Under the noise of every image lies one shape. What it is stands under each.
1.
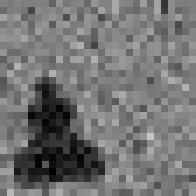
chess pawn
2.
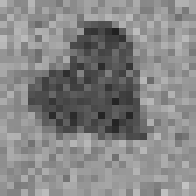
heart
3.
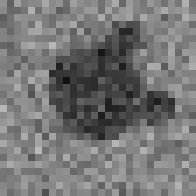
bear's head
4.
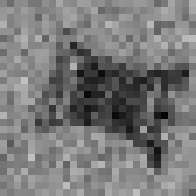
chess rook
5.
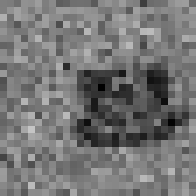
telephone
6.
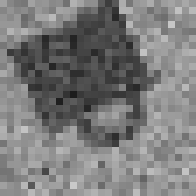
cup
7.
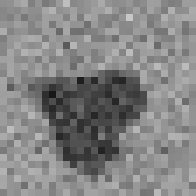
heart
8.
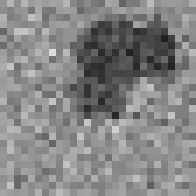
car
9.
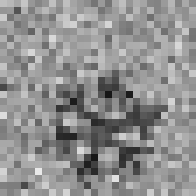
snowflake
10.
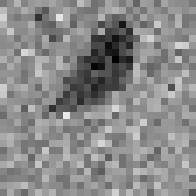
umbrella
